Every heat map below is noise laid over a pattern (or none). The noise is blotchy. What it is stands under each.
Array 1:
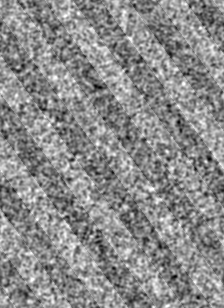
diagonal stripes
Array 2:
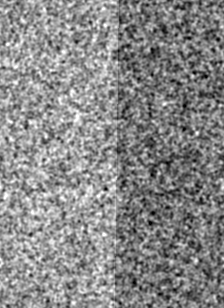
a sharp edge
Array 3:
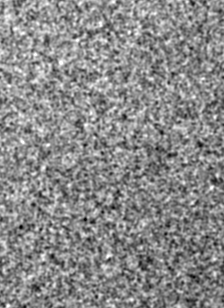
a smooth slope
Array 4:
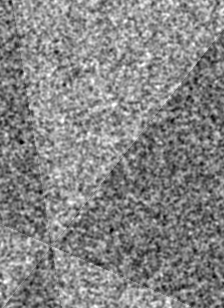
spokes from one point
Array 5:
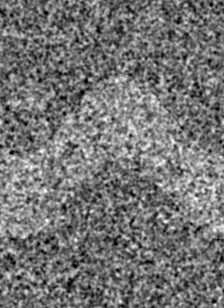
a wavy band
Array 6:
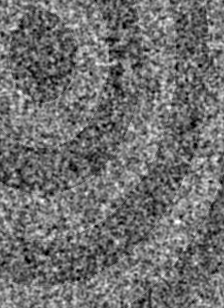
rings round one point
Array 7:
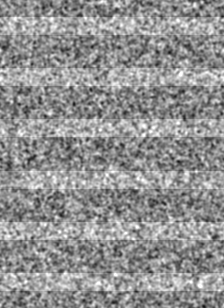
horizontal stripes
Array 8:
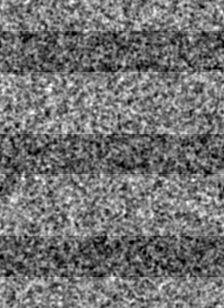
horizontal stripes
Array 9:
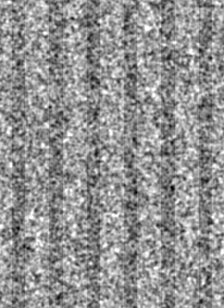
vertical stripes
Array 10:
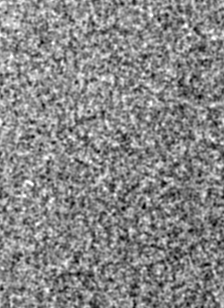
a smooth slope
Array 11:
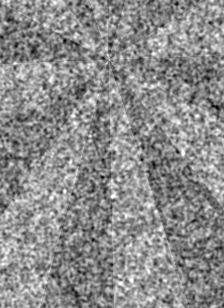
spokes from one point
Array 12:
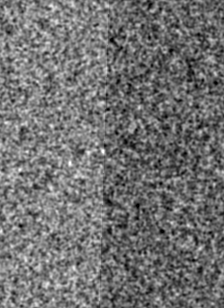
a sharp edge
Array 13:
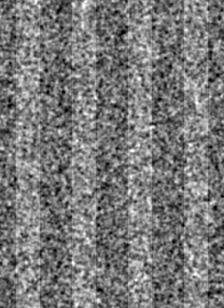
vertical stripes
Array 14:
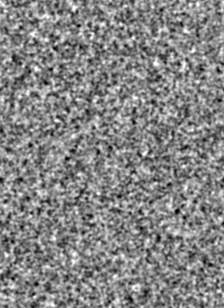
only noise
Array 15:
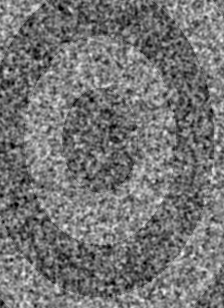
rings round one point
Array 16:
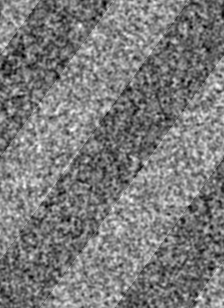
diagonal stripes
